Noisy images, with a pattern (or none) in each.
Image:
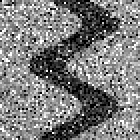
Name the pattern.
a wavy band
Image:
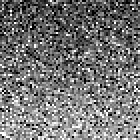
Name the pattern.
a smooth slope
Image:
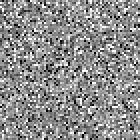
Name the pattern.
only noise
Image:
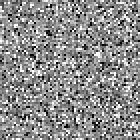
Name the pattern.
only noise
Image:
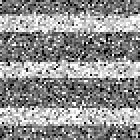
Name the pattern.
horizontal stripes
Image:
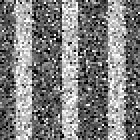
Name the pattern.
vertical stripes
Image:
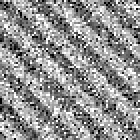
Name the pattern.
diagonal stripes
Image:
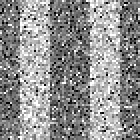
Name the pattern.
vertical stripes
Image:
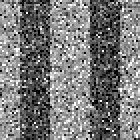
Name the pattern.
vertical stripes
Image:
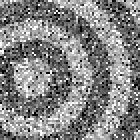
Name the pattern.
rings round one point
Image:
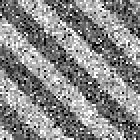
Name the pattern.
diagonal stripes
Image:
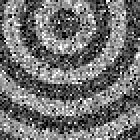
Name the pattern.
rings round one point
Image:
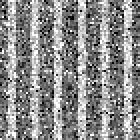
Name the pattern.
vertical stripes
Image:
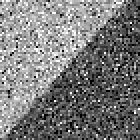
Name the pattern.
a sharp edge
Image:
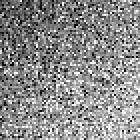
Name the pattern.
a smooth slope
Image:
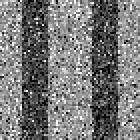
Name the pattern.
vertical stripes
